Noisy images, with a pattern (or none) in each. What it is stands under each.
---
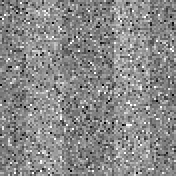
vertical stripes
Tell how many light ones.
2
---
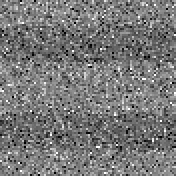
horizontal stripes
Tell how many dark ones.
2
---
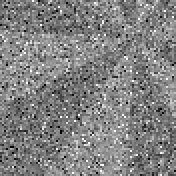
spokes from one point
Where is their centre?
top right
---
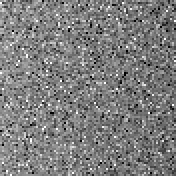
a smooth slope
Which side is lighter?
left
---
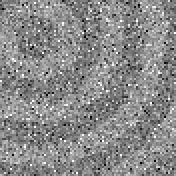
rings round one point
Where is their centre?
top left
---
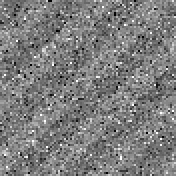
diagonal stripes
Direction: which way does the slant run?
bottom left to top right
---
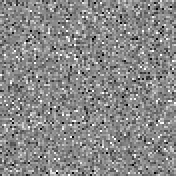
only noise
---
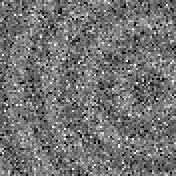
rings round one point
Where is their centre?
middle right
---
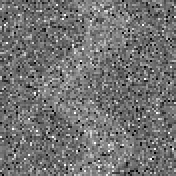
a wavy band
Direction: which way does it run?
top to bottom
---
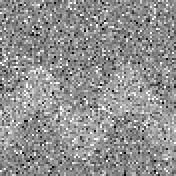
a wavy band
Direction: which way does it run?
left to right
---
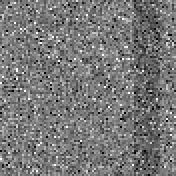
one vertical stripe
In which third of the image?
right
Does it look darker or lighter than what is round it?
darker
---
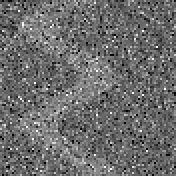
a wavy band
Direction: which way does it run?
top to bottom
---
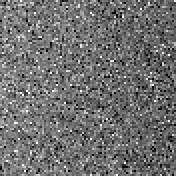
a smooth slope
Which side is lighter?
left
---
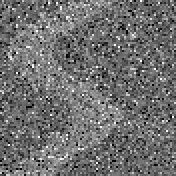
a wavy band
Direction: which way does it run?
top to bottom
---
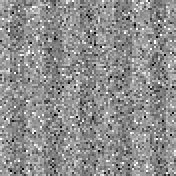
vertical stripes
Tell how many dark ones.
5
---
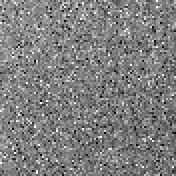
a smooth slope
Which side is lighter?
top left
